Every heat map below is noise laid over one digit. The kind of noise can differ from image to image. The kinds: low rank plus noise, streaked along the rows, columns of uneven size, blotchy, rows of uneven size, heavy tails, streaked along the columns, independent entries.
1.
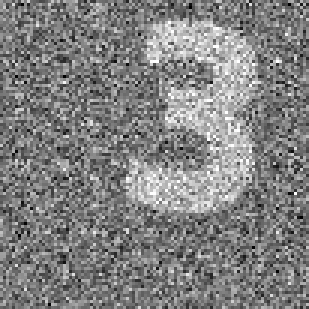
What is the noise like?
low rank plus noise
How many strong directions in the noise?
one
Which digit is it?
3
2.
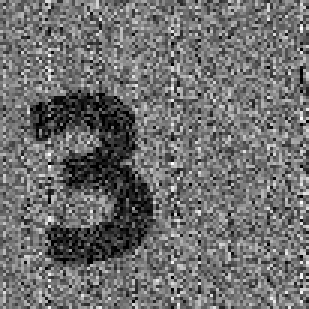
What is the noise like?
columns of uneven size
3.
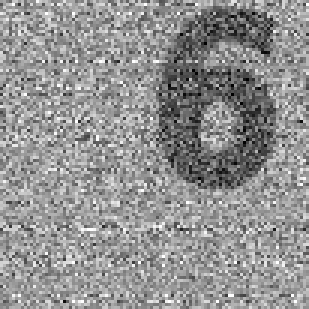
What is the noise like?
rows of uneven size
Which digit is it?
6
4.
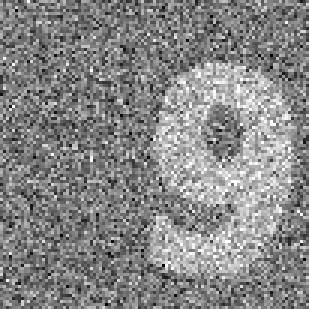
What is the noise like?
independent entries
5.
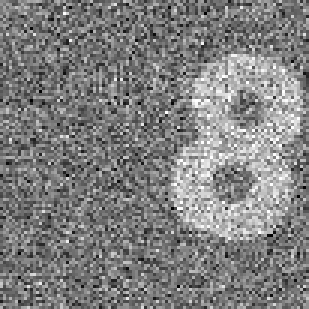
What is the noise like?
low rank plus noise
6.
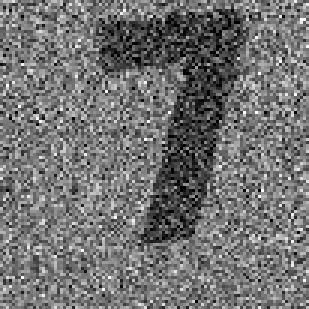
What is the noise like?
low rank plus noise
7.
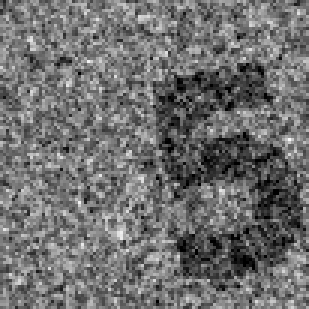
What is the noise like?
blotchy
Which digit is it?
5
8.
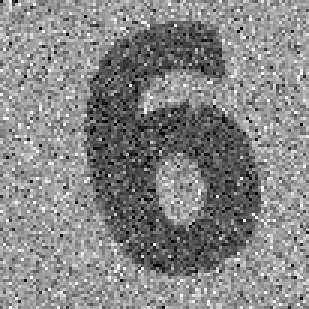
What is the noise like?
heavy tails
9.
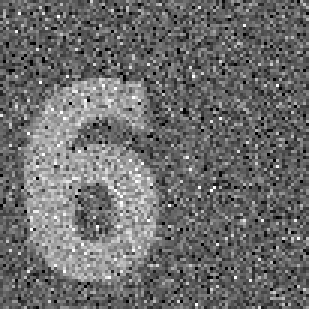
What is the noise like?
heavy tails
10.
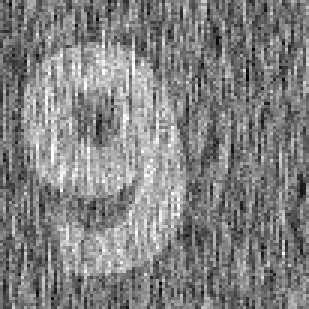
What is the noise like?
streaked along the columns
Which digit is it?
9
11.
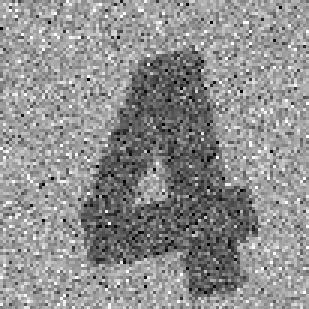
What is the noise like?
heavy tails
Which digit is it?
4
